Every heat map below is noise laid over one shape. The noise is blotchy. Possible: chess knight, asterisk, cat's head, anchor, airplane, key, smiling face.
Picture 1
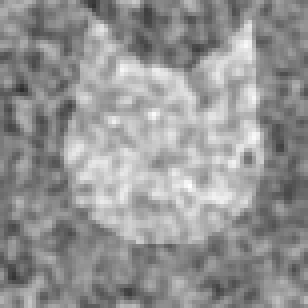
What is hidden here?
light cat's head
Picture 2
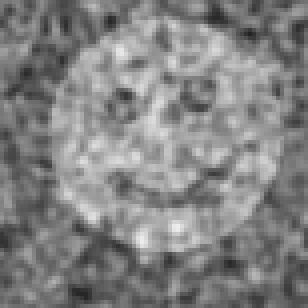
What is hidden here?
light smiling face
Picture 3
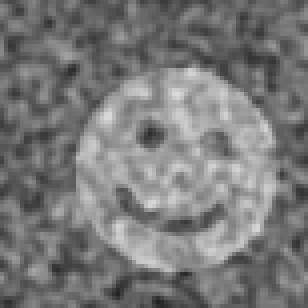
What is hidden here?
light smiling face
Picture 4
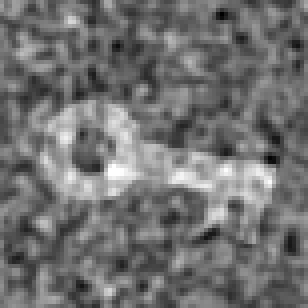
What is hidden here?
light key
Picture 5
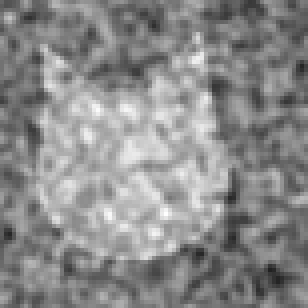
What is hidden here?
light cat's head
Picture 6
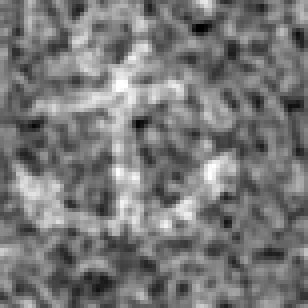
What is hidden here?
light anchor
